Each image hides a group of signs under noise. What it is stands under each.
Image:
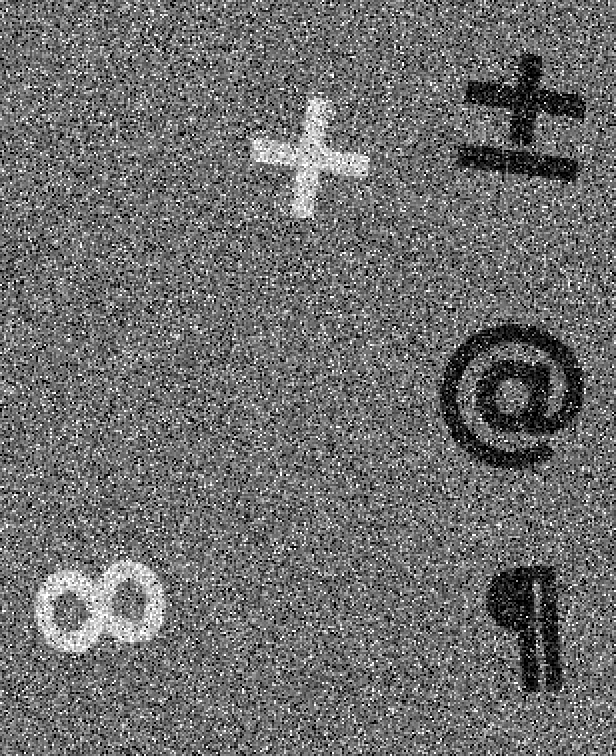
top middle: light plus sign; top right: dark plus-minus sign; middle right: dark at sign; bottom left: light infinity sign; bottom right: dark pilcrow
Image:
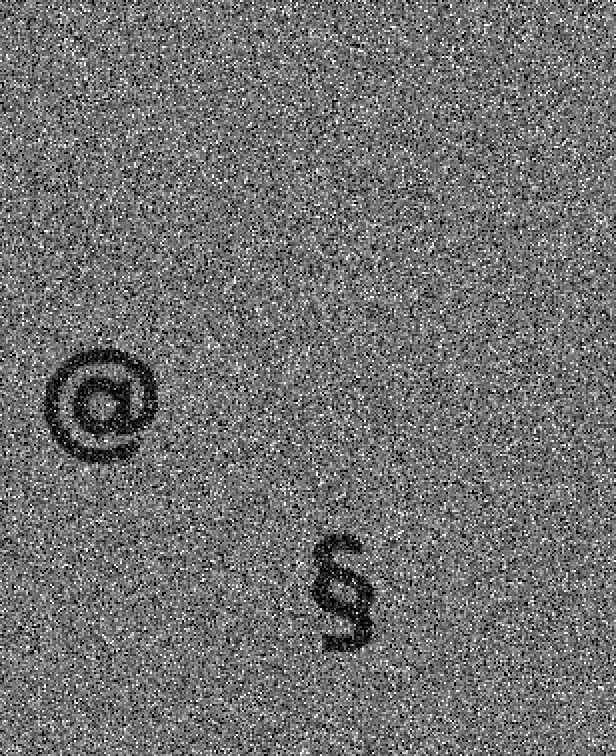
middle left: dark at sign; bottom middle: dark section sign
